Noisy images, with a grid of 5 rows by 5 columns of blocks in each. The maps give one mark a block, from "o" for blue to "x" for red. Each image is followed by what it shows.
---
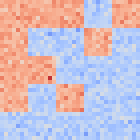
x x x o x
x o o x o
x x o o o
x o x o o
o o o o o
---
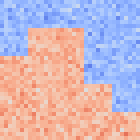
o o o o o
o x x o o
x x x o o
x x x x o
x x x x x
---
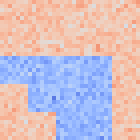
x x x x x
x x x x x
o o o o x
x o o o x
x x o o x
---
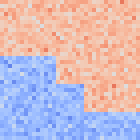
x x x x x
x x x x x
o o x x x
o o o x x
o o o o o
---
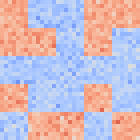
x o o x x
x x o x o
o o o o o
x o o x o
o x x o x
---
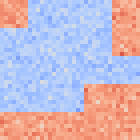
x o o o x
o o o o x
o o o o o
o o o x x
x x x x x
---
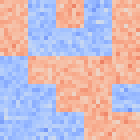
x o x o x
x o o o x
o x x x x
o o x x o
o o o x x
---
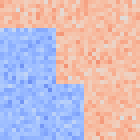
x x x x x
o o x x x
o o x x x
o o o x x
o o o x x
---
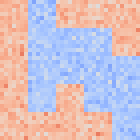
x o x x x
x o o o x
x o o o o
x o x o o
x x x x o
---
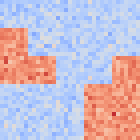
o o o o o
x o o o o
x x o o x
o o o x x
o o o x x
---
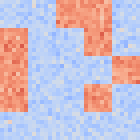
o o x x o
x o o x o
x o o o x
x o o x o
o o o o o
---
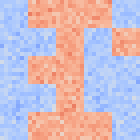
o x x x o
o o x o x
o x x o o
o o x o o
o x x x o
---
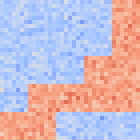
o o o o x
o o o o x
o o o x x
o x x x x
x x o o o
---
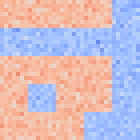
x x x x o
o o o o o
x x x x o
x o x x o
x x x o o
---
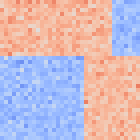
x x x x o
x x x x o
o o o x x
o o o x x
o o o x x
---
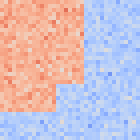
x x x o o
x x x o o
x x x o o
x x o o o
o o o o o
